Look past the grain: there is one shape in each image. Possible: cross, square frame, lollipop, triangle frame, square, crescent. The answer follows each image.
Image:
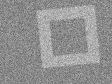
square frame
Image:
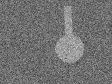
lollipop
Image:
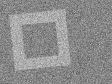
square frame
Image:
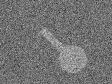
lollipop
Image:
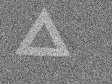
triangle frame
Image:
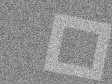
square frame
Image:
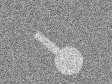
lollipop
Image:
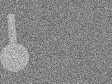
lollipop
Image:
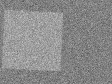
square
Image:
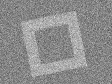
square frame
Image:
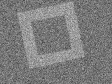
square frame
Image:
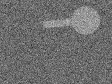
lollipop
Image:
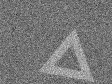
triangle frame
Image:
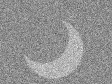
crescent
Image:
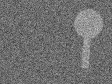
lollipop
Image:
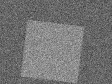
square
